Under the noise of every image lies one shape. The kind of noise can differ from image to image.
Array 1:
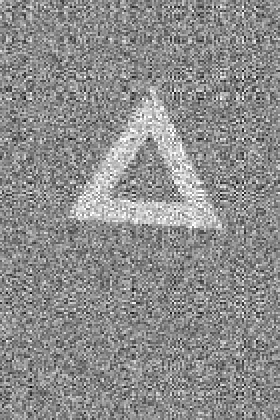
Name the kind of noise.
low rank plus noise
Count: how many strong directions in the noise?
one
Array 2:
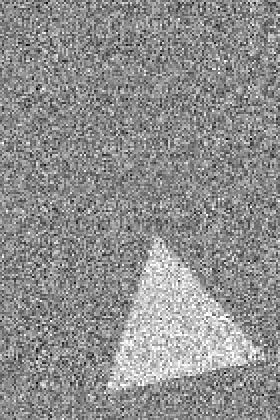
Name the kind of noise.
low rank plus noise
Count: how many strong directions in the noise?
five to eight
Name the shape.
triangle
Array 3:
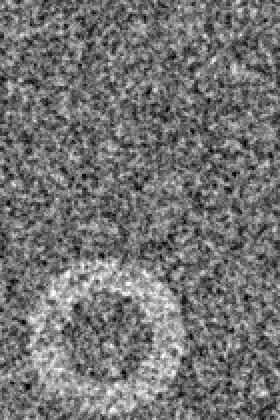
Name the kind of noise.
blotchy
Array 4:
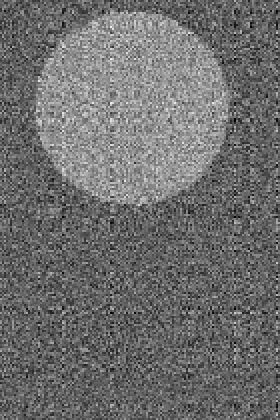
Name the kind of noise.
low rank plus noise
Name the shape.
disc
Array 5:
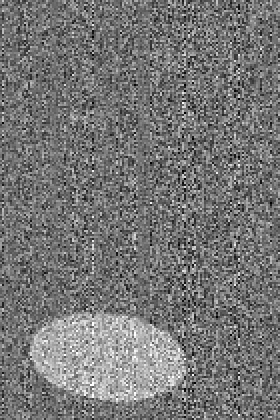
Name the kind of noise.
columns of uneven size
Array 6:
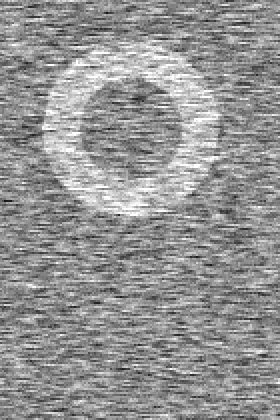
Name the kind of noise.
streaked along the rows
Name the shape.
ring
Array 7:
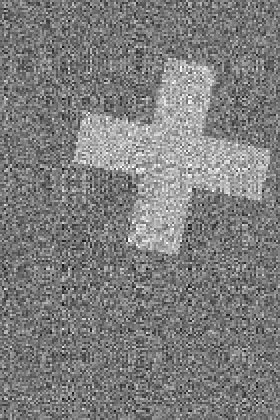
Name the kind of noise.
low rank plus noise
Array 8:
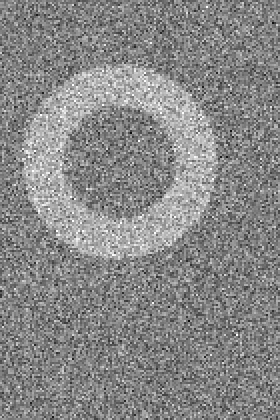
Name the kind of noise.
independent entries
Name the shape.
ring
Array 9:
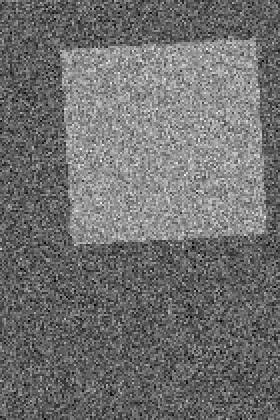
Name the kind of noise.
independent entries
